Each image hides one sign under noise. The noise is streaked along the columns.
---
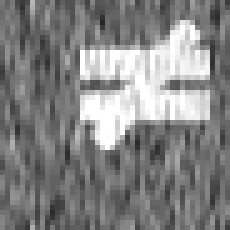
not-equal sign
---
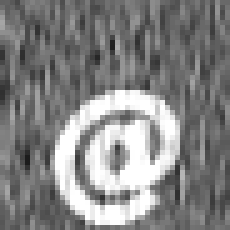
at sign
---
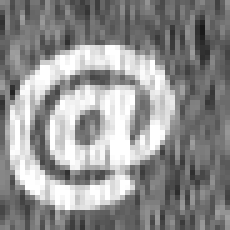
at sign
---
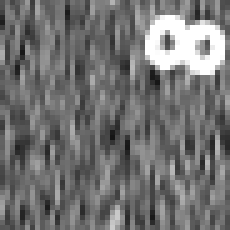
infinity sign
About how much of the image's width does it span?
a third
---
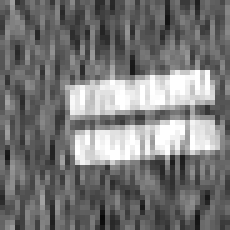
equals sign
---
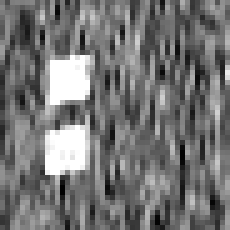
colon
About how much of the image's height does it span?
half
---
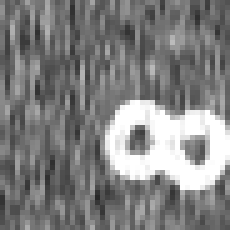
infinity sign
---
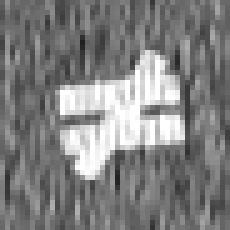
not-equal sign
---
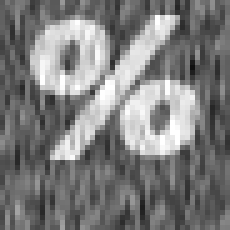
percent sign
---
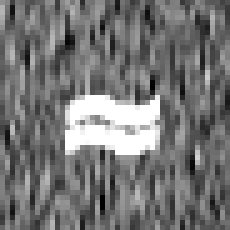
approximately sign
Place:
centre
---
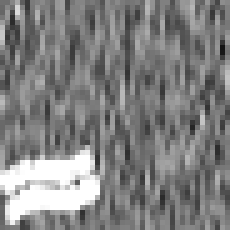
approximately sign
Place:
bottom left
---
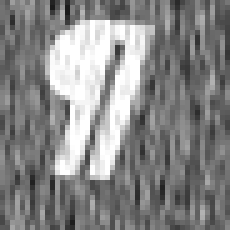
pilcrow
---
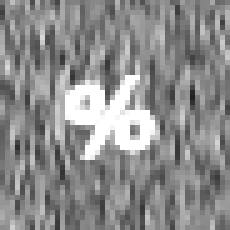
percent sign
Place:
centre
